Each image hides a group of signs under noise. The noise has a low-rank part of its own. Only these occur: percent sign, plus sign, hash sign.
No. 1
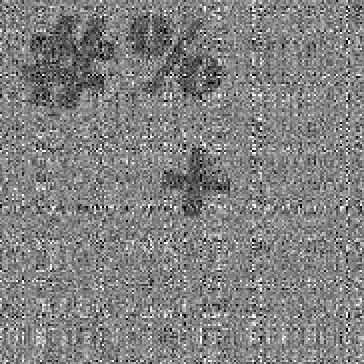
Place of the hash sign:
top left
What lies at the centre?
plus sign
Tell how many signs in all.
3
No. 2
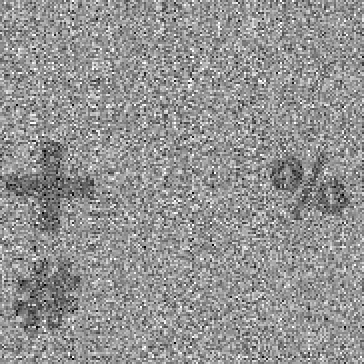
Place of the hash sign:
bottom left
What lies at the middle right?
percent sign
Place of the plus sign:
middle left
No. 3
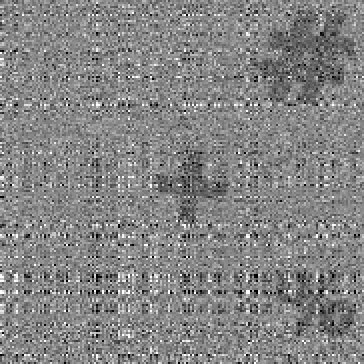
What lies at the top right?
hash sign
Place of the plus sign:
centre
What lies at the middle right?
nothing
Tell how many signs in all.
3
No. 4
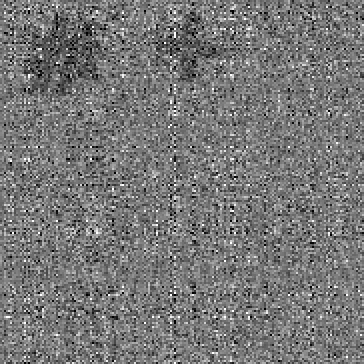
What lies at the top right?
nothing
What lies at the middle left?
nothing
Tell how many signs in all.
2
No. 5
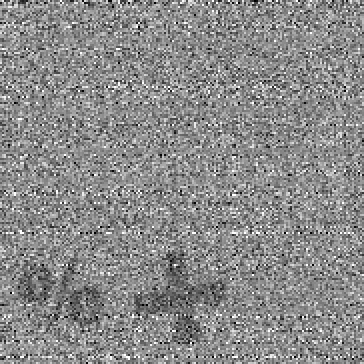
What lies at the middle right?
nothing
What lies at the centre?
nothing
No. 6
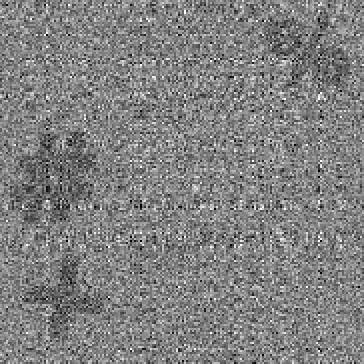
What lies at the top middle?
nothing
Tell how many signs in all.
3
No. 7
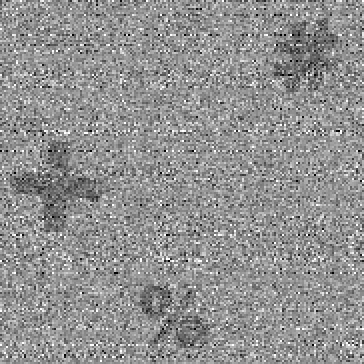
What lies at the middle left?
plus sign
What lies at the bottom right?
nothing
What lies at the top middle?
nothing
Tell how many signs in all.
3
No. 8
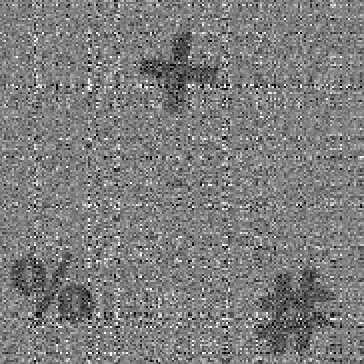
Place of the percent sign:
bottom left
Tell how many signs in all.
3
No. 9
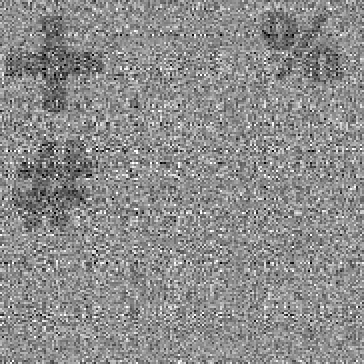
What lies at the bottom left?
nothing
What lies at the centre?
nothing
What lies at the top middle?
nothing
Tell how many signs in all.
3
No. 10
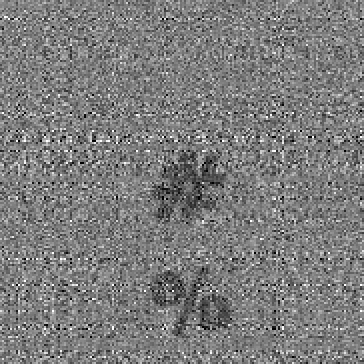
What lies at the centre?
hash sign
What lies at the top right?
nothing
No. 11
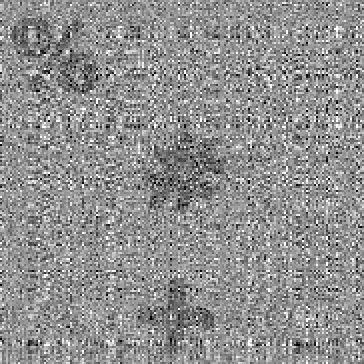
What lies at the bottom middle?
plus sign
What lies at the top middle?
nothing
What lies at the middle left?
nothing
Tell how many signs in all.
3
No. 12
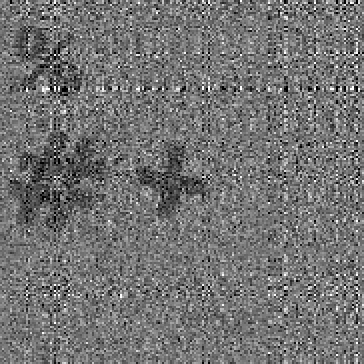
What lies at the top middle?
nothing
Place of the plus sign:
centre
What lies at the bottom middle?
nothing
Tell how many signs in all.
3
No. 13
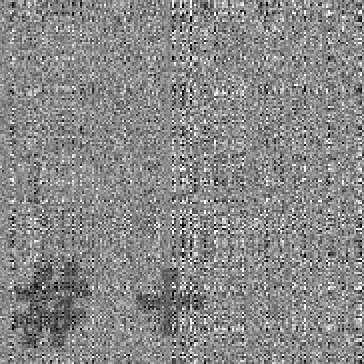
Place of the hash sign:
bottom left
